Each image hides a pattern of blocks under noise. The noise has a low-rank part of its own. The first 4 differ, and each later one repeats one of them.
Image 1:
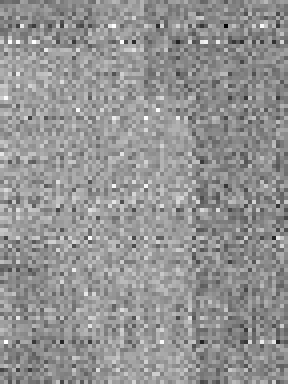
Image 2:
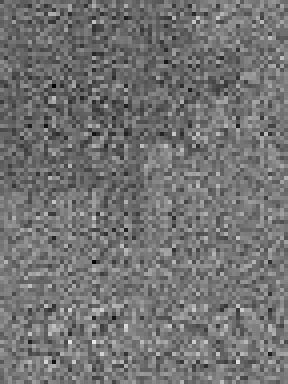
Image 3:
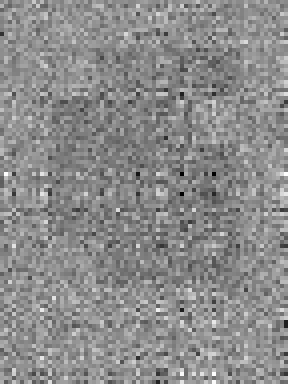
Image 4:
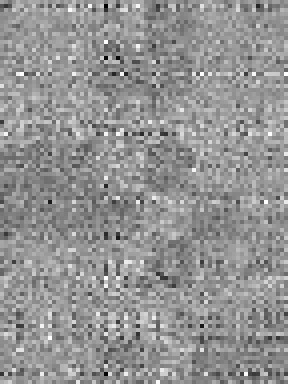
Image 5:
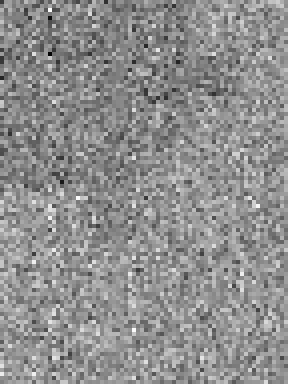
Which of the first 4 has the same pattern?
2
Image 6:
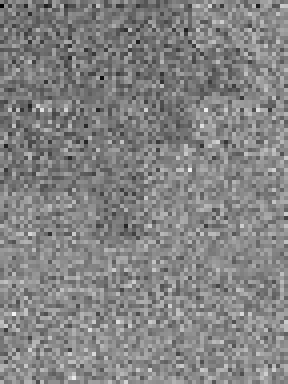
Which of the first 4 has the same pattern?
2
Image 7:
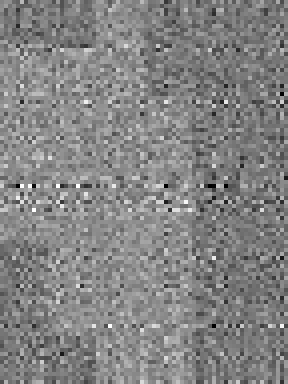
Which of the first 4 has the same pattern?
1
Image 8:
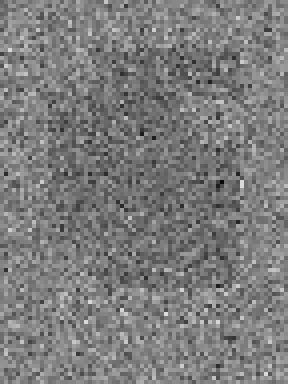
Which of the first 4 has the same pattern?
3
